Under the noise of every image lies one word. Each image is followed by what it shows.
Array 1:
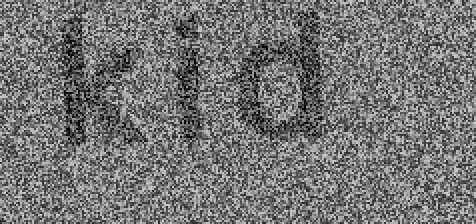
kid
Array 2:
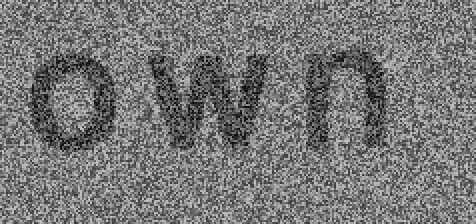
own
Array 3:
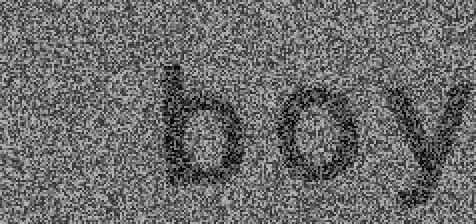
boy
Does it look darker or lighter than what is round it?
darker
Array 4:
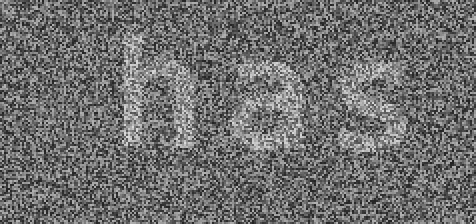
has
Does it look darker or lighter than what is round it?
lighter
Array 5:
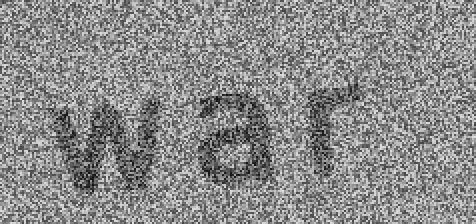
war
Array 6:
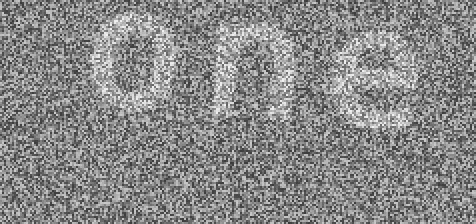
one
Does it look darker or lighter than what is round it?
lighter
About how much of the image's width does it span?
two thirds
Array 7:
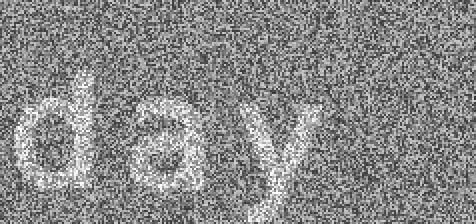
day
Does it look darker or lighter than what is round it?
lighter
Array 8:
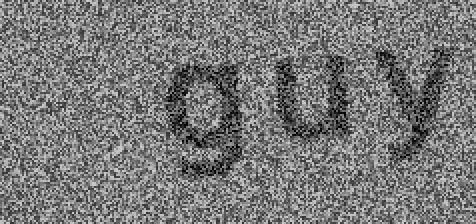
guy
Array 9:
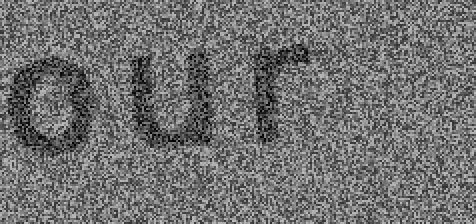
our
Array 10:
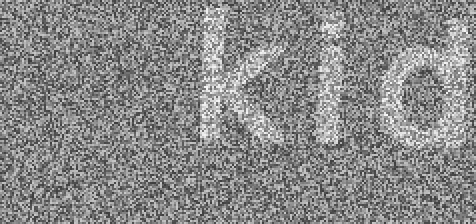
kid
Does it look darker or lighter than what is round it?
lighter
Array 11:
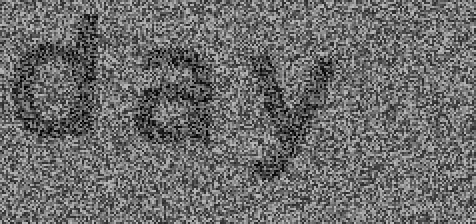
day
